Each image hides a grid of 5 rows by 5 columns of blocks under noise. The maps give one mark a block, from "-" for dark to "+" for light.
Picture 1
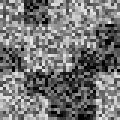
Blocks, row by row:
+ - + + +
+ + + + -
- + + - -
+ - - - +
+ + - - +
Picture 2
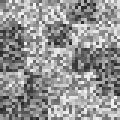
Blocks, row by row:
+ + + - +
- + - + +
- + + - -
+ - + + -
- - + + +
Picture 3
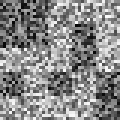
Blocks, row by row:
- - + + +
- - + - +
+ + + - +
- + - + -
+ + + + -
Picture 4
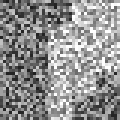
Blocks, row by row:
- - - + +
- - + + +
- - + + +
- - + + -
- - + - -
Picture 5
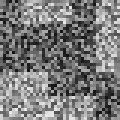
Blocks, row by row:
- + + - +
- - - - +
- - - - +
+ + - - -
+ + + + -
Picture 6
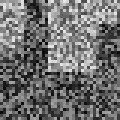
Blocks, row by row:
+ - + + +
+ - + + -
- - + + -
- - - - -
- - - - -
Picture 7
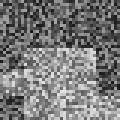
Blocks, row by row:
- - - - -
- - - - -
- + + + -
+ + + + -
- + + + +
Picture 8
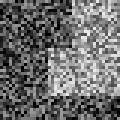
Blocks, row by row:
- - - + +
- - - + +
- - + + +
- - + + +
- - - - -
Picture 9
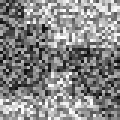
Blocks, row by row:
- + + + +
- - + + +
- - - - -
- - + - -
+ + + + -
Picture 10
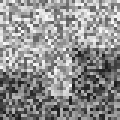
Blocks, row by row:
+ + + + +
+ + + + +
+ + + - -
- - + - -
- - - - -
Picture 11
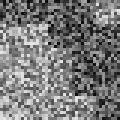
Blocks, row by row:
- - - - +
+ + - - -
+ + + - -
+ + + - -
+ + + + -
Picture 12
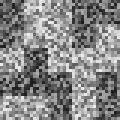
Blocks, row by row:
- + + - -
- + + - +
+ - + + +
- - - + -
+ + - + -
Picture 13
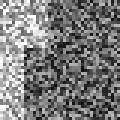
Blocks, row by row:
+ + - - -
+ + - - -
+ - - - -
+ - - - -
+ - - - -
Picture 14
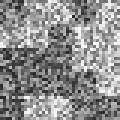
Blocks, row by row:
- + + - +
+ + - + +
- - - + +
- - - - +
- + + - -
